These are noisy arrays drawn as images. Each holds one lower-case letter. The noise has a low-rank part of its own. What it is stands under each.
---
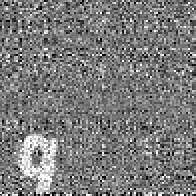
light q, bottom left
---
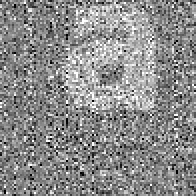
light a
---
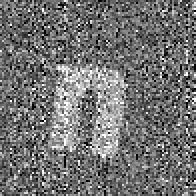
light n
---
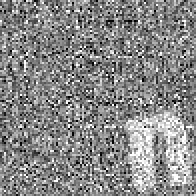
light n, bottom right
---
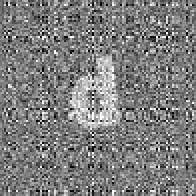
light d, centre
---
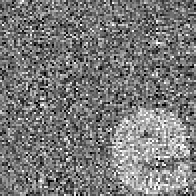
light e, bottom right
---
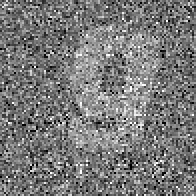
light g
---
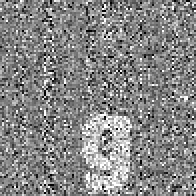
light g, bottom middle
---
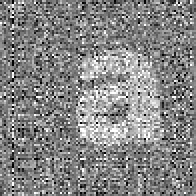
light a
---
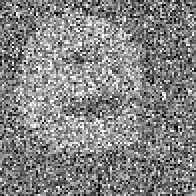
light e
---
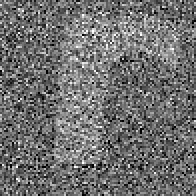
light r
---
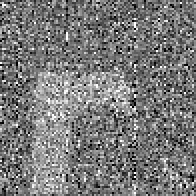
light r
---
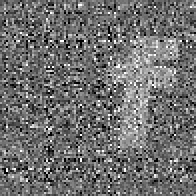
light f
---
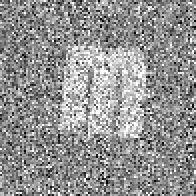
light m
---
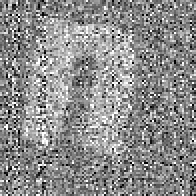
light n
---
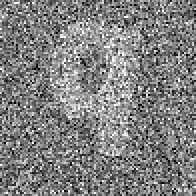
light q
